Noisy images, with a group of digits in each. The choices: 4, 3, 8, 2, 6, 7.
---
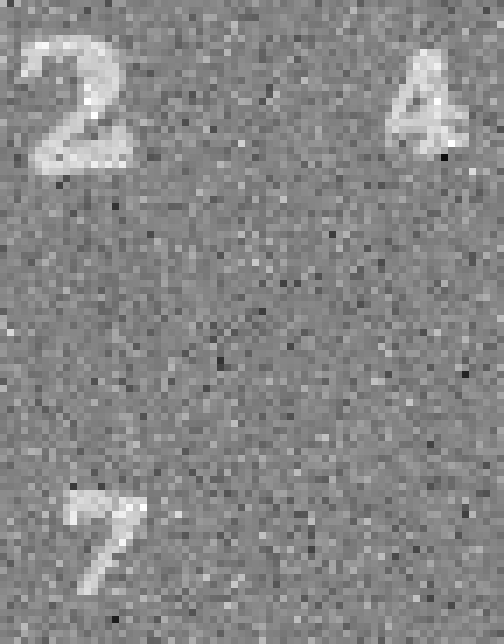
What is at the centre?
nothing
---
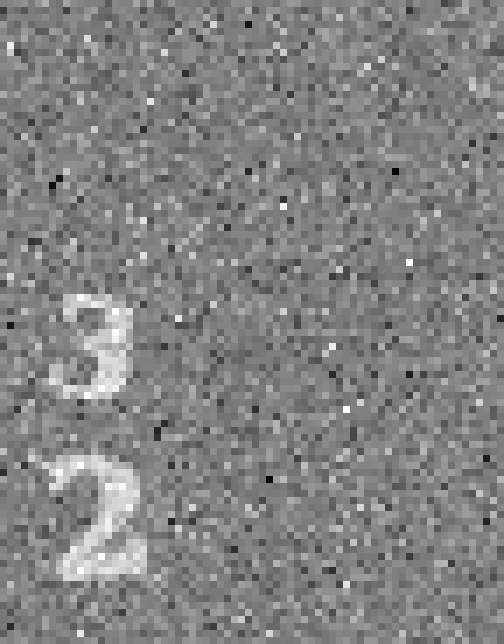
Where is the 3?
middle left
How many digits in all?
2
